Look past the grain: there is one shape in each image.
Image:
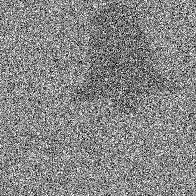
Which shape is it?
bell
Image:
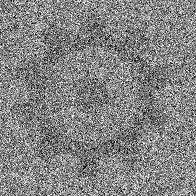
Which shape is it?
gear
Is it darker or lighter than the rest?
darker
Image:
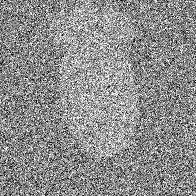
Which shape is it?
footprint
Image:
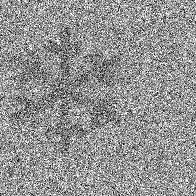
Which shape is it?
snowflake
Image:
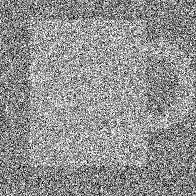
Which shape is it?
cup
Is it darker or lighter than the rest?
lighter
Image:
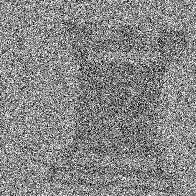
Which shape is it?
chess rook
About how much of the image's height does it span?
nearly all
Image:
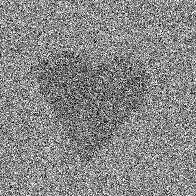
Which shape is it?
heart
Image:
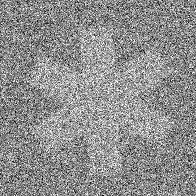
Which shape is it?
asterisk
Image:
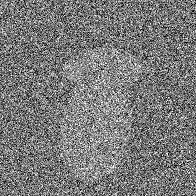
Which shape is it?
footprint
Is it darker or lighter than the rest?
lighter
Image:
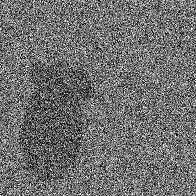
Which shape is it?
footprint
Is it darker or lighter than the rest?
darker
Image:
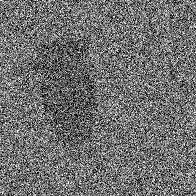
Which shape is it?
footprint
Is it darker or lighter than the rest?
darker
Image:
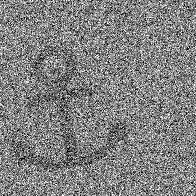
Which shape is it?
anchor
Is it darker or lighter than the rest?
darker
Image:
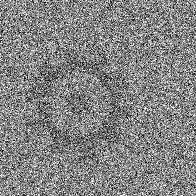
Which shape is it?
gear
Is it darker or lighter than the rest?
darker
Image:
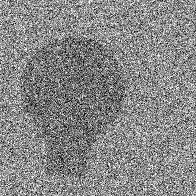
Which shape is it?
light bulb
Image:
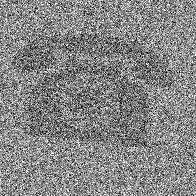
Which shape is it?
telephone
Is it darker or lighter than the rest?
darker
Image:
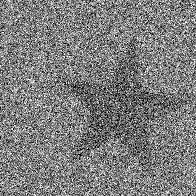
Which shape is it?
star
